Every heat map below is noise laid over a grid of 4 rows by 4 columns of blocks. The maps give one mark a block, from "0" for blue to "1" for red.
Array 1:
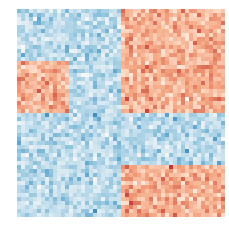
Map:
0 0 1 1
1 0 1 1
0 0 0 0
0 0 1 1
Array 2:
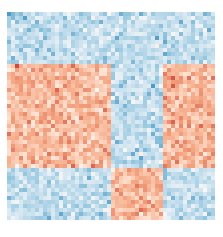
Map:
0 0 0 0
1 1 0 1
1 1 0 1
0 0 1 0
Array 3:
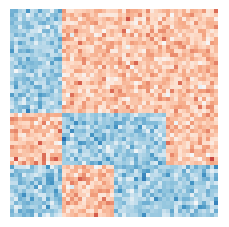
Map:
0 1 1 1
0 1 1 1
1 0 0 1
0 1 0 0
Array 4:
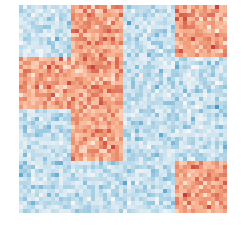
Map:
0 1 0 1
1 1 0 0
0 1 0 0
0 0 0 1
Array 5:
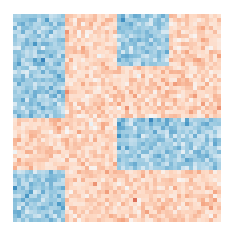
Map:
0 1 0 1
0 1 1 1
1 1 0 0
0 1 1 1
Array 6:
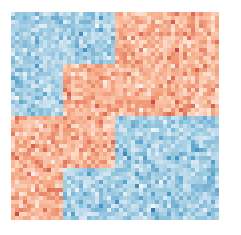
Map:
0 0 1 1
0 1 1 1
1 1 0 0
1 0 0 0
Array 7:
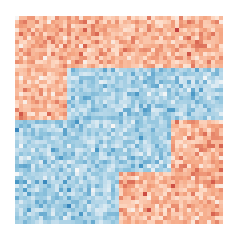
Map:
1 1 1 1
1 0 0 0
0 0 0 1
0 0 1 1
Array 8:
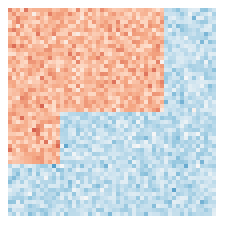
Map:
1 1 1 0
1 1 1 0
1 0 0 0
0 0 0 0
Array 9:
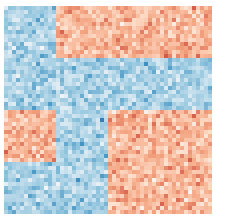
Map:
0 1 1 1
0 0 0 0
1 0 1 1
0 0 1 1
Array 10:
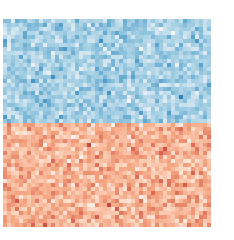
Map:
0 0 0 0
0 0 0 0
1 1 1 1
1 1 1 1
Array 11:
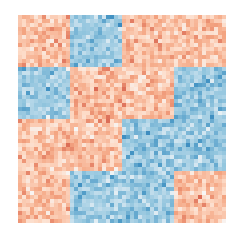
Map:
1 0 1 1
0 1 1 0
1 1 0 0
1 0 0 1
